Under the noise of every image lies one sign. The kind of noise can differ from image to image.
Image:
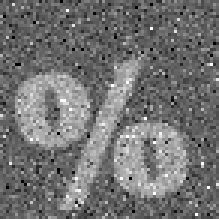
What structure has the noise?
heavy tails
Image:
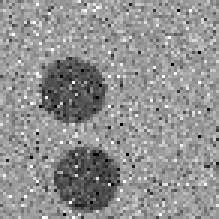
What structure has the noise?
heavy tails
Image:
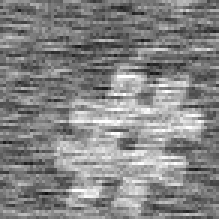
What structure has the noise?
streaked along the rows
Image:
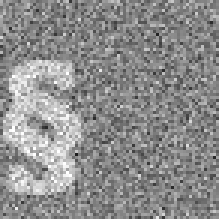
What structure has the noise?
independent entries
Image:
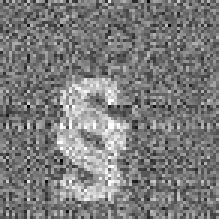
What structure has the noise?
low rank plus noise
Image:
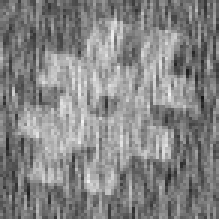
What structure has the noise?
streaked along the columns
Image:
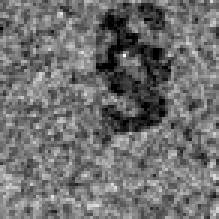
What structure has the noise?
blotchy
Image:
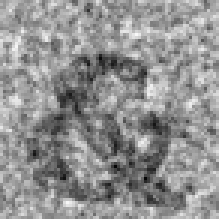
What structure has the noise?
blotchy
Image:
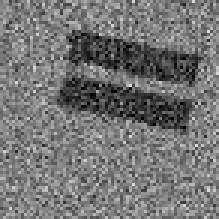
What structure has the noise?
low rank plus noise
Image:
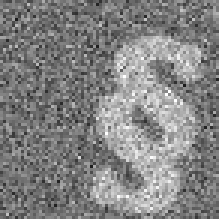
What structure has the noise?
independent entries
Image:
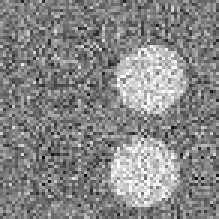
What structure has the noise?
low rank plus noise
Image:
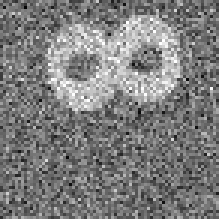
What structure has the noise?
independent entries
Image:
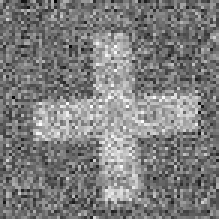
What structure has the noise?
low rank plus noise
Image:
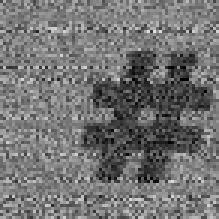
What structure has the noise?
rows of uneven size
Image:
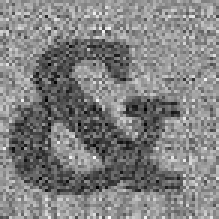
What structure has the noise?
low rank plus noise
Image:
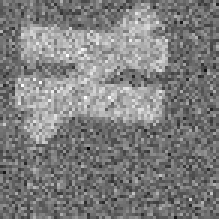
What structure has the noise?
independent entries
